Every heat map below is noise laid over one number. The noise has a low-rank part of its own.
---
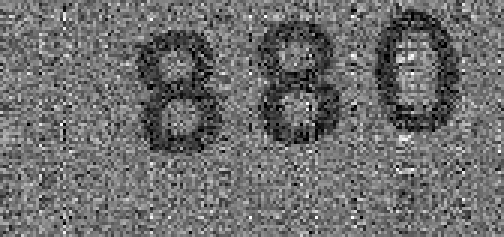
880
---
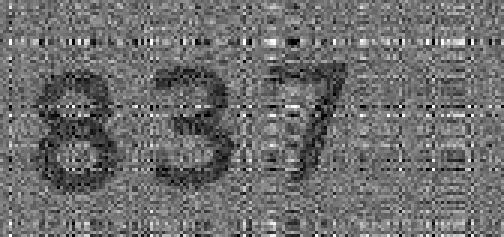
837
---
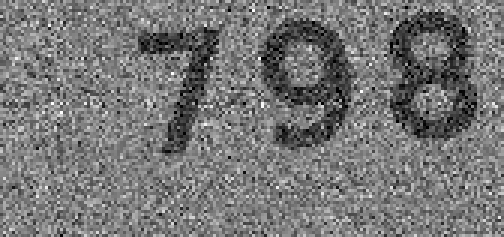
798
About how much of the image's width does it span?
two thirds
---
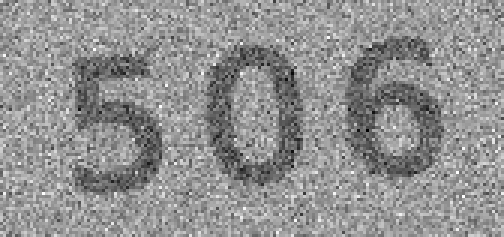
506
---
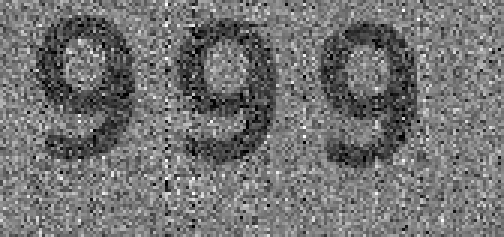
999
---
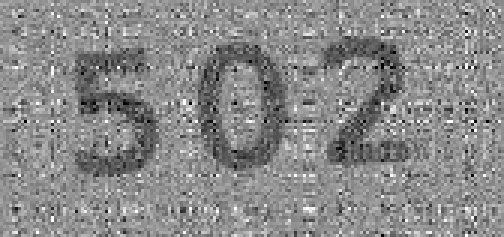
502
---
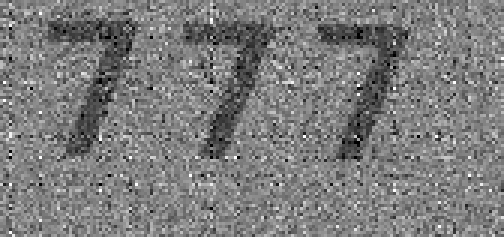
777
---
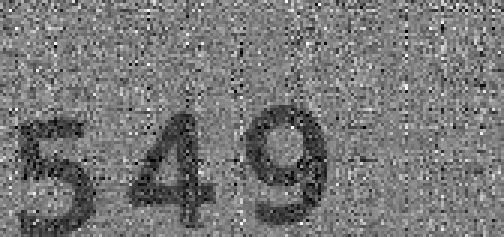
549
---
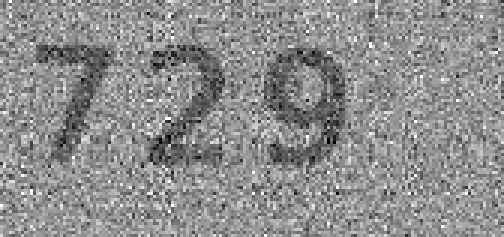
729
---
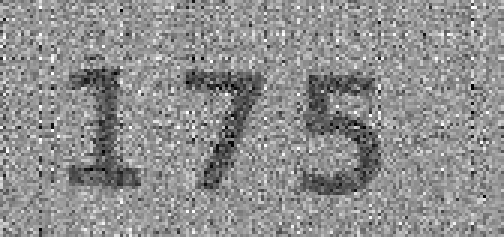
175
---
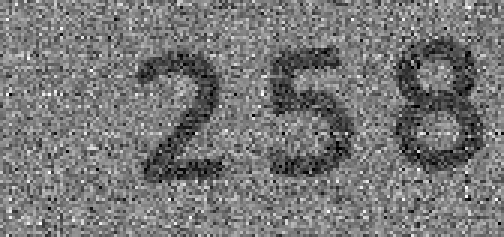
258
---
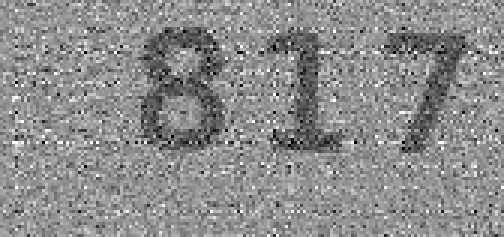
817
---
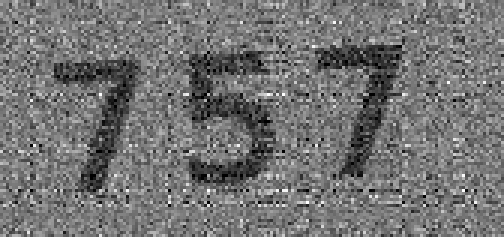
757
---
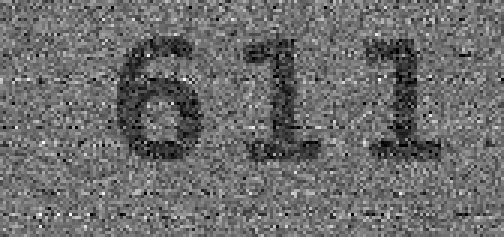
611
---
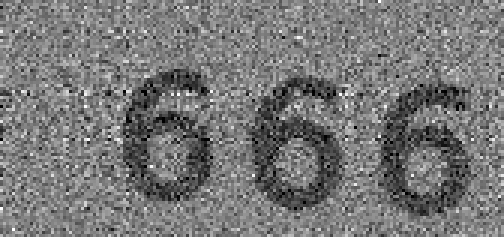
666
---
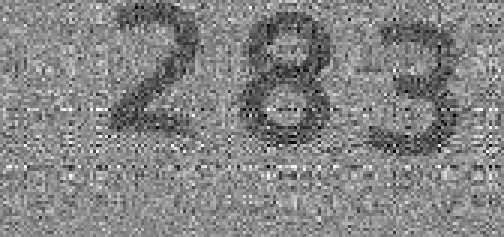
283
